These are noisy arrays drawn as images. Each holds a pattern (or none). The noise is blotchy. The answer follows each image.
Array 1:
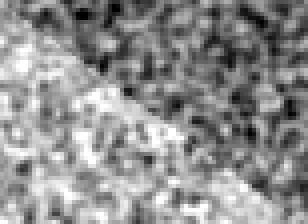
a sharp edge
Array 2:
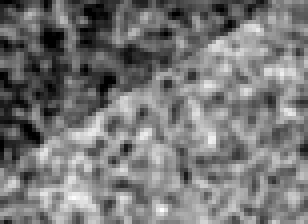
a sharp edge
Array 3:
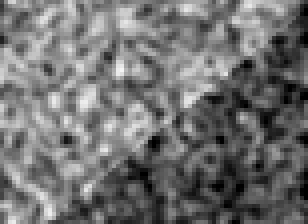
a sharp edge
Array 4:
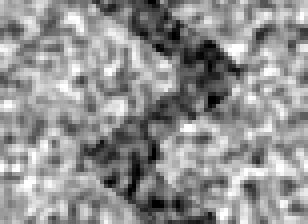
a wavy band
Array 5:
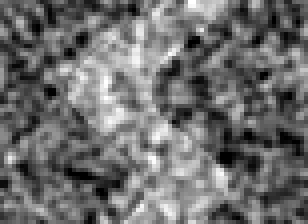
a wavy band
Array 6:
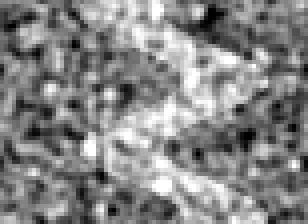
a wavy band
